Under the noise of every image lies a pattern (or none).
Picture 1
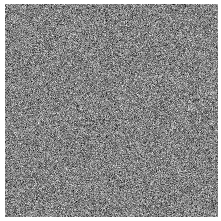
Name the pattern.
only noise
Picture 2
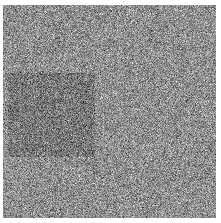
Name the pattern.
one block
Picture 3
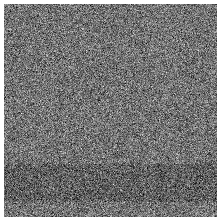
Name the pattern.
one band of rows
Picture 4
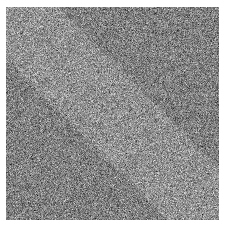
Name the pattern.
a diagonal band
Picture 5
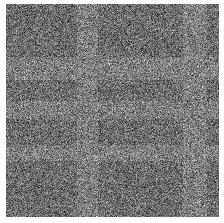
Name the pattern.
bands of rows crossing bands of columns
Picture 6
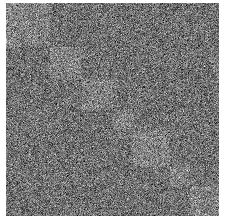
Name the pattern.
blocks along the diagonal
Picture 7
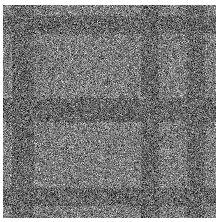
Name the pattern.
bands of rows crossing bands of columns
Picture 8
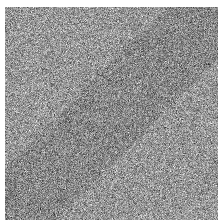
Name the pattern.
a diagonal band
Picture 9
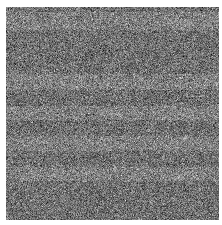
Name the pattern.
bands of rows
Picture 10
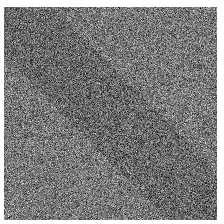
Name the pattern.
a diagonal band
